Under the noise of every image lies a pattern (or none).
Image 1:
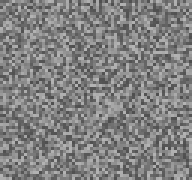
only noise
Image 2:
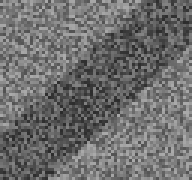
a diagonal band
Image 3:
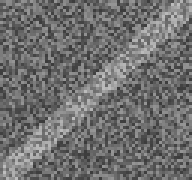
a diagonal band
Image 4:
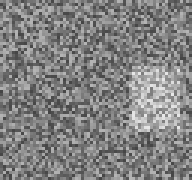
one block
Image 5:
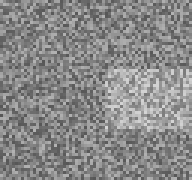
one block
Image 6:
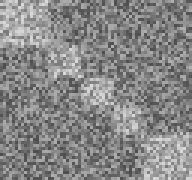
blocks along the diagonal
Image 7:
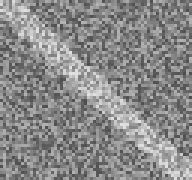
a diagonal band
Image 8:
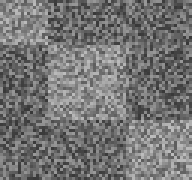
blocks along the diagonal
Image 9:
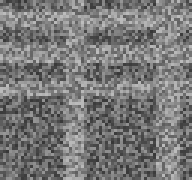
bands of rows crossing bands of columns
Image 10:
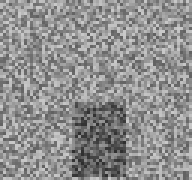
one block
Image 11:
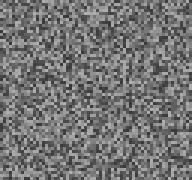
only noise
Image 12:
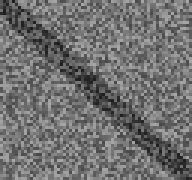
a diagonal band
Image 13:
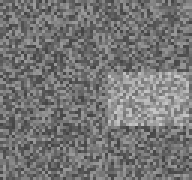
one block
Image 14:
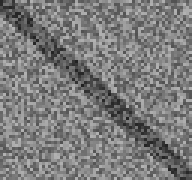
a diagonal band
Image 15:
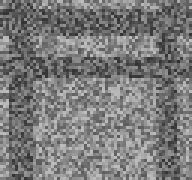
bands of rows crossing bands of columns
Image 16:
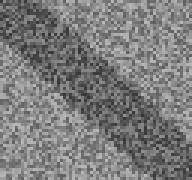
a diagonal band
